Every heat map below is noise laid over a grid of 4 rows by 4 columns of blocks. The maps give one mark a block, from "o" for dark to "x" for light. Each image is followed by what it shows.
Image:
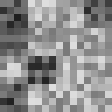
oxxo
oxxx
xoxx
oxxx
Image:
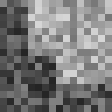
oxxx
oxxx
ooxx
oooo
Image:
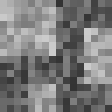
xxoo
xxox
ooox
oxoo
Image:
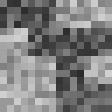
ooxx
xooo
xxox
xxoo
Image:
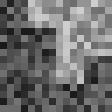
oxxx
ooxx
ooxo
oooo
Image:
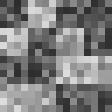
oxoo
xoxo
ooxx
xxoo
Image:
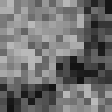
xxxo
xxxo
xxoo
ooxx
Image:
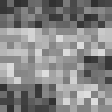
oooo
xxxx
xxxo
ooxx
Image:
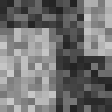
ooox
xxox
xxoo
xxoo
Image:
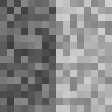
ooxx
ooxx
ooxx
ooxx
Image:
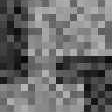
oxxx
oxxx
oxoo
xxxo
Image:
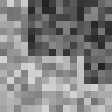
xooo
xooo
xxxo
xxxx
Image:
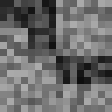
ooxx
xoxx
xxoo
xxxx
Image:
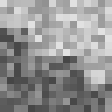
xxxx
oxxx
ooox
oooo
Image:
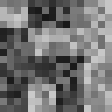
xoox
oxxx
ooox
oxox
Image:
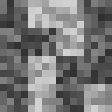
oxxo
ooxo
oxoo
oxox
